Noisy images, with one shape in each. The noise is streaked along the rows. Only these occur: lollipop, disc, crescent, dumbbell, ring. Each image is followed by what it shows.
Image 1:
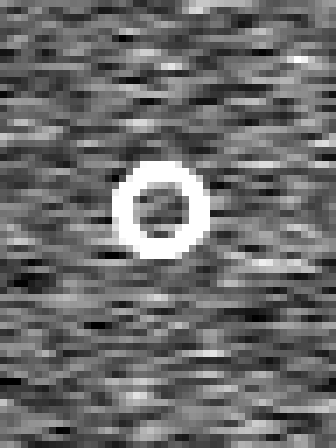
ring
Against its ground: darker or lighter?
lighter
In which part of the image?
centre
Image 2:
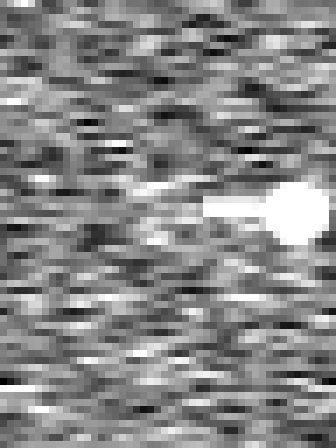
lollipop
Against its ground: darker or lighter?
lighter
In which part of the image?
middle right
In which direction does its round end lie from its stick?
right
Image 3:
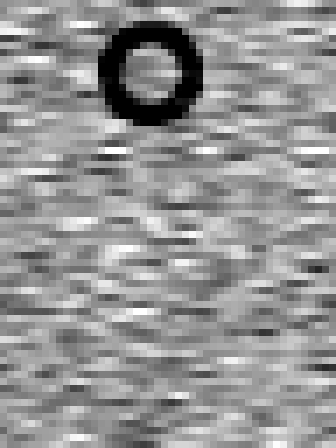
ring
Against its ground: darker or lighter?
darker
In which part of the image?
top middle
